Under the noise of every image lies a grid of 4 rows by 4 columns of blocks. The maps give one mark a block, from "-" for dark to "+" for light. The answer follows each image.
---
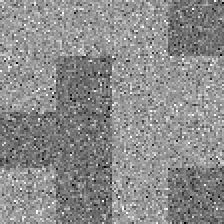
+ + + -
+ - + +
- - + +
+ - + -
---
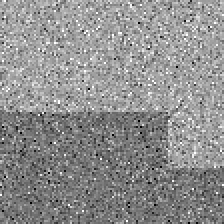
+ + + +
+ + + +
- - - +
- - - -
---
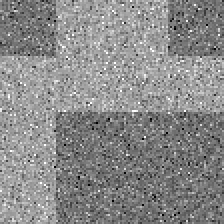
- + + -
+ + + +
+ - - -
+ - - -
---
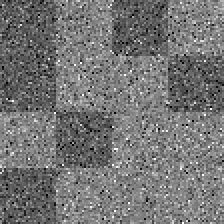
- + - +
- + + -
+ - + +
- + + +
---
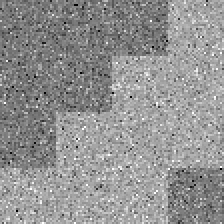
- - - +
- - + +
- + + +
+ + + -
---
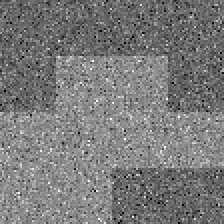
- - - -
- + + -
+ + + +
+ + - -
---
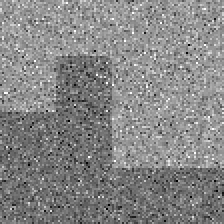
+ + + +
+ - + +
- - + +
- - - -
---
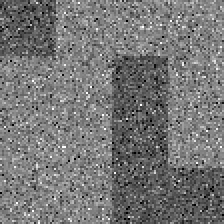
- + + +
+ + - +
+ + - +
+ + - -
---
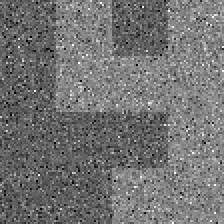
- + - +
- + + +
- - - +
- - + +
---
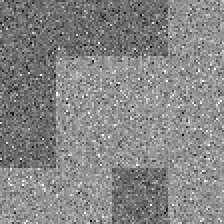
- - - +
- + + +
- + + +
+ + - +
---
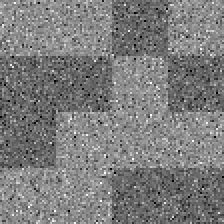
+ + - +
- - + -
- + + +
+ + - -
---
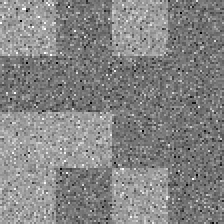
+ - + -
- - - -
+ + - -
+ - + -
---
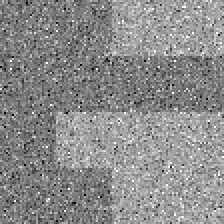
- - + +
- - - -
- + + +
- - + +
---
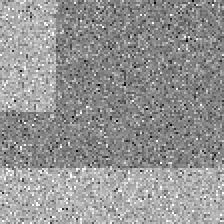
+ - - -
+ - - -
- - - -
+ + + +
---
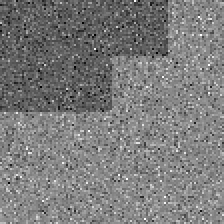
- - - +
- - + +
+ + + +
+ + + +
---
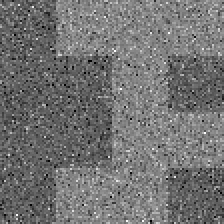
- + + +
- - + -
- - + +
- + + -
